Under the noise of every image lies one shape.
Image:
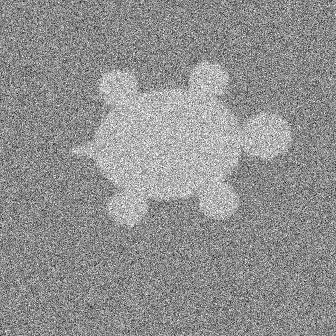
turtle
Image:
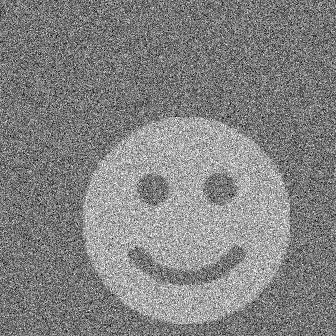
smiling face
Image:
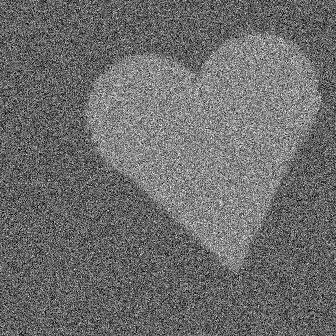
heart
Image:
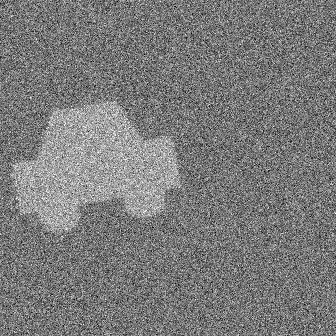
car
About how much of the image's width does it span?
half
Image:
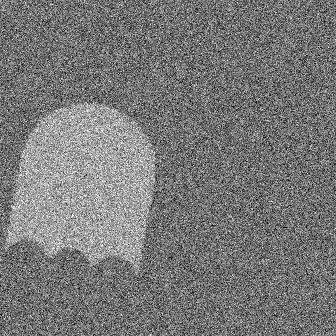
ghost
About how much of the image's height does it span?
half
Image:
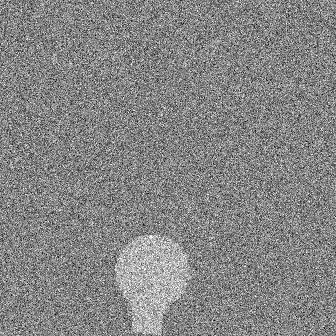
light bulb
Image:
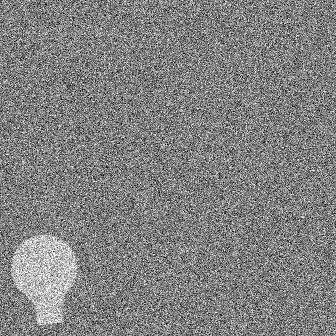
light bulb
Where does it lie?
bottom left
